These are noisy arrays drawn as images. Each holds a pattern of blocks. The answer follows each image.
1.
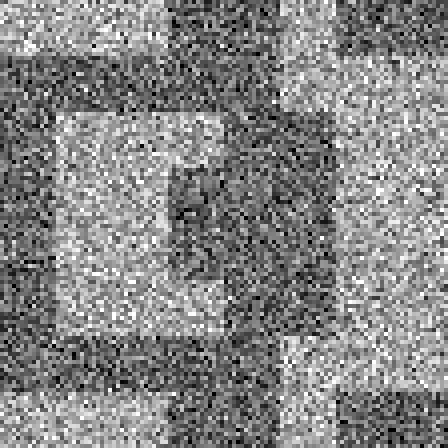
top and bottom mirror each other
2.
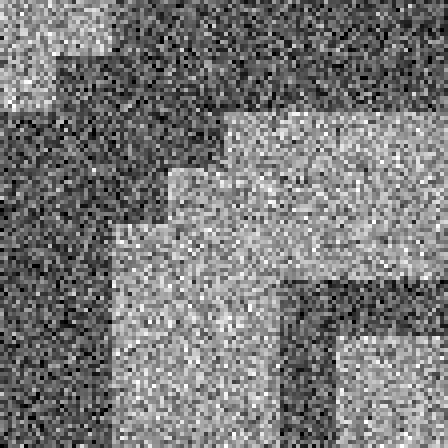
mirrored about the diagonal from the top left
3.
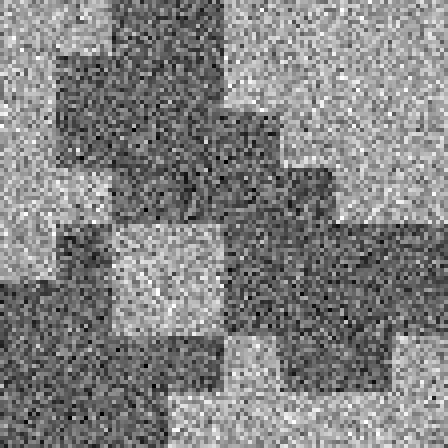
mirrored about the diagonal from the bottom left
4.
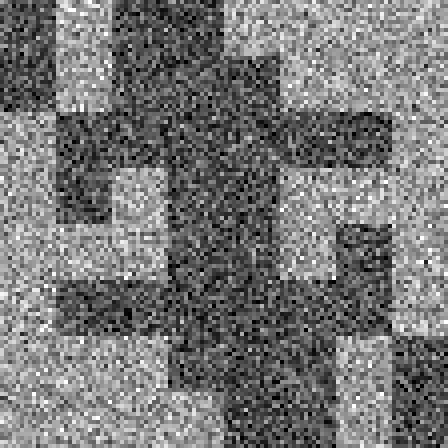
the same after a half turn
